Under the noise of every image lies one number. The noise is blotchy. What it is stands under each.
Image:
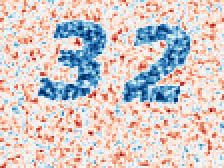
32
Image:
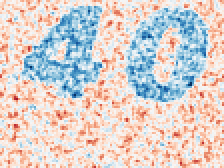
40
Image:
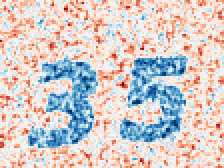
35
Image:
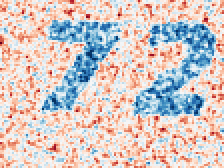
72
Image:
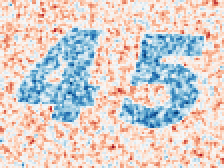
45
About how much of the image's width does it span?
nearly all
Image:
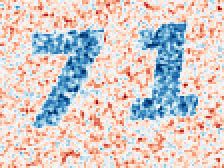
71
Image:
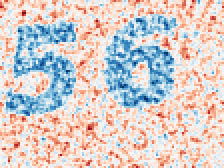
56
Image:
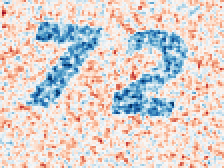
72
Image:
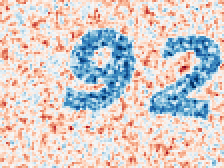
92
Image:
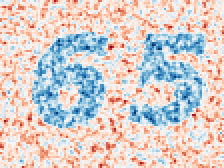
65
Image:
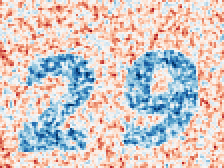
29
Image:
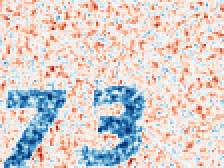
73
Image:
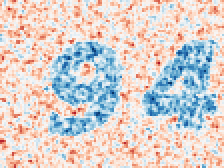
94
